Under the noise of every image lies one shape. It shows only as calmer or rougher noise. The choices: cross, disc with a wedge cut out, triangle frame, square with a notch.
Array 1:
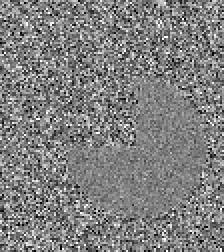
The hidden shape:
disc with a wedge cut out
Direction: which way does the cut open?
up and left
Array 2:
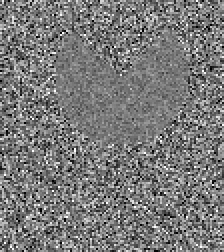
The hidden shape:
disc with a wedge cut out
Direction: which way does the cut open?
up
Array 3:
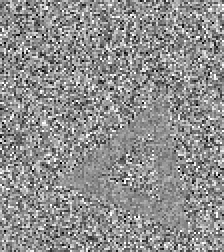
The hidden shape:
triangle frame
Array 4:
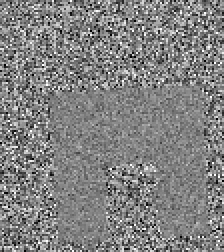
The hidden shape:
square with a notch
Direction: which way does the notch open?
down
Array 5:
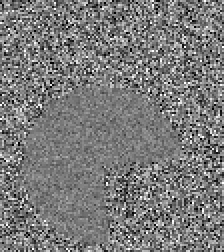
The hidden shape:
disc with a wedge cut out
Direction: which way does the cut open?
down and right
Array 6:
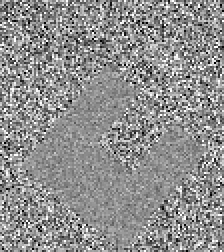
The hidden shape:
square with a notch
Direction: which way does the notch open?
up and right
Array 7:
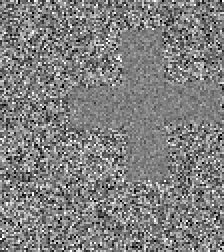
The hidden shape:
cross
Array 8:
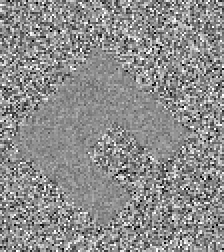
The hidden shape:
square with a notch
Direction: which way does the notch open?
down and right
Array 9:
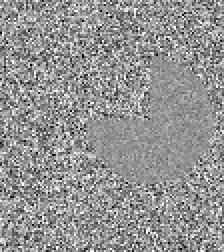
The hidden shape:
disc with a wedge cut out
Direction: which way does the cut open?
up and left
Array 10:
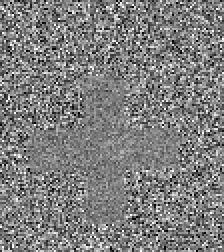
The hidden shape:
cross
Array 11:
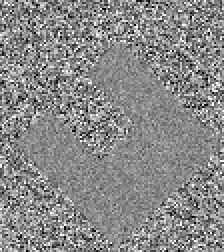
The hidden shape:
square with a notch
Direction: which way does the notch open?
up and left
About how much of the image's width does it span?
nearly all
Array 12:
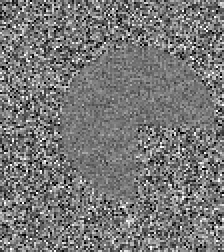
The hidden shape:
disc with a wedge cut out
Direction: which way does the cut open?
down and right
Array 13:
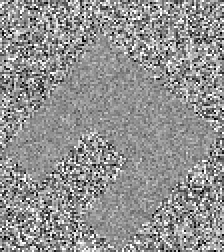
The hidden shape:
square with a notch
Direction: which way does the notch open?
down and left
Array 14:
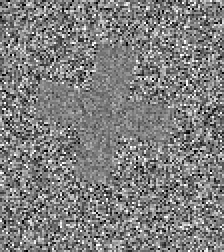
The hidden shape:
cross
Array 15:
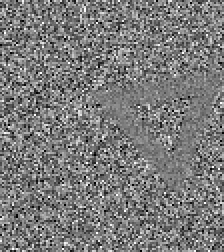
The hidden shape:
triangle frame
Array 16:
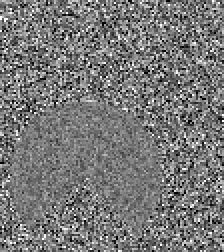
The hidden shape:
disc with a wedge cut out
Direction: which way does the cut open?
down
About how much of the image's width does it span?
two thirds
